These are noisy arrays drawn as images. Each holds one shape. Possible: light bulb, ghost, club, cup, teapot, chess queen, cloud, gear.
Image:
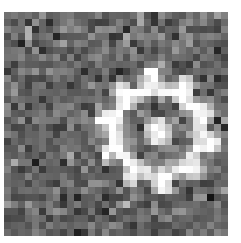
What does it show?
light gear
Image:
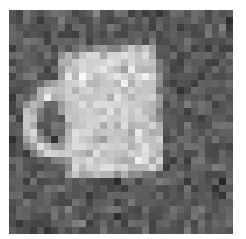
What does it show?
light cup
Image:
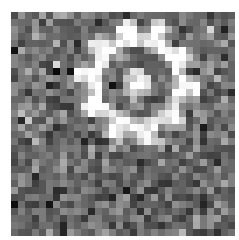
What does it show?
light gear
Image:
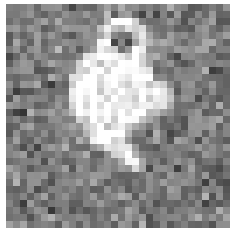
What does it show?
light teapot
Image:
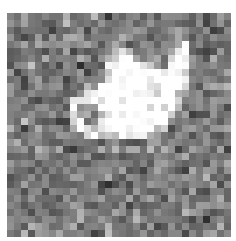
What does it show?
light teapot
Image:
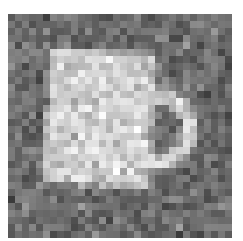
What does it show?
light cup
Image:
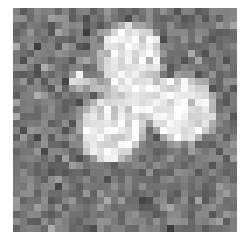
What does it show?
light club
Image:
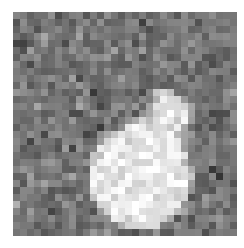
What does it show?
light light bulb
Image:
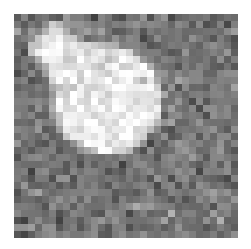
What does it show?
light light bulb
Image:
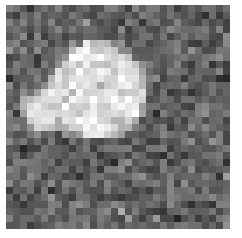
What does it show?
light light bulb
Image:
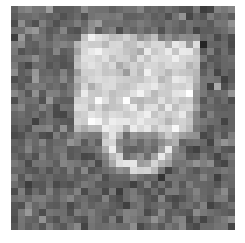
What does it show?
light cup
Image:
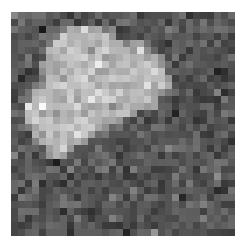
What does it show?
light cloud
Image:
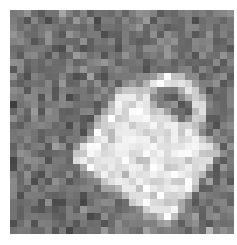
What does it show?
light cup
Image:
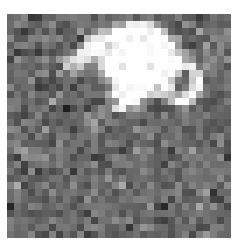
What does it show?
light teapot
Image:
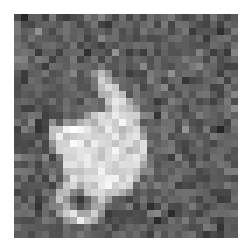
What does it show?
light teapot
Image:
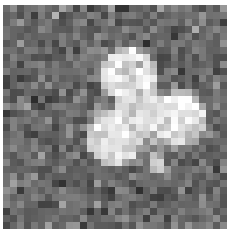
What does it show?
light club
